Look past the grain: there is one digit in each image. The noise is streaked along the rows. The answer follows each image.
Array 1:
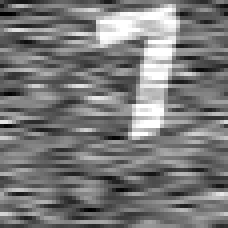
7
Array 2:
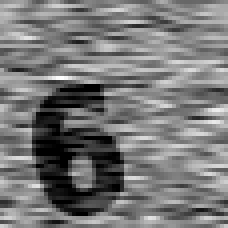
6
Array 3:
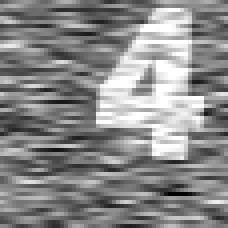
4
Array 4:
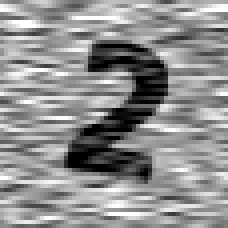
2
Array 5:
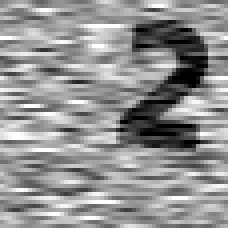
2
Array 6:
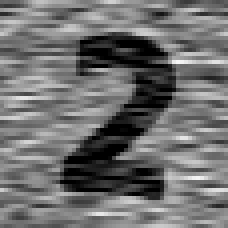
2
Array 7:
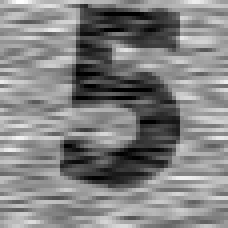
5
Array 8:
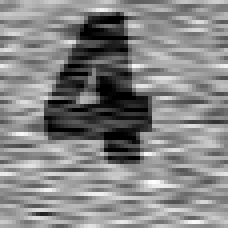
4
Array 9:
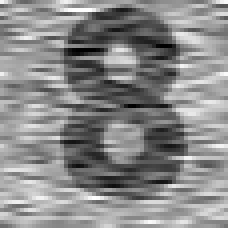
8
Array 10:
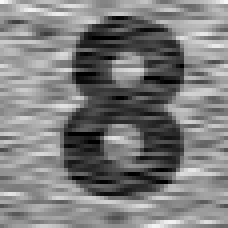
8
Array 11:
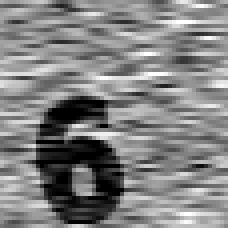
6
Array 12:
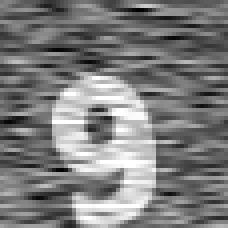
9
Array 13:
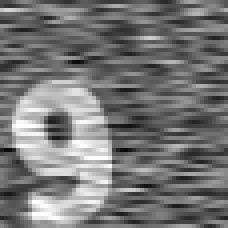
9
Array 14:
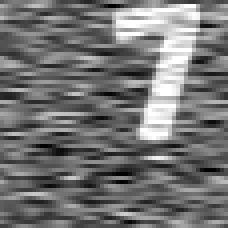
7
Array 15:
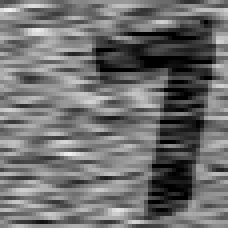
7
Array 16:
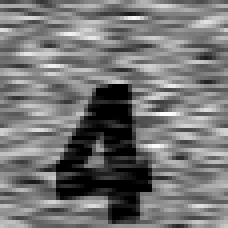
4
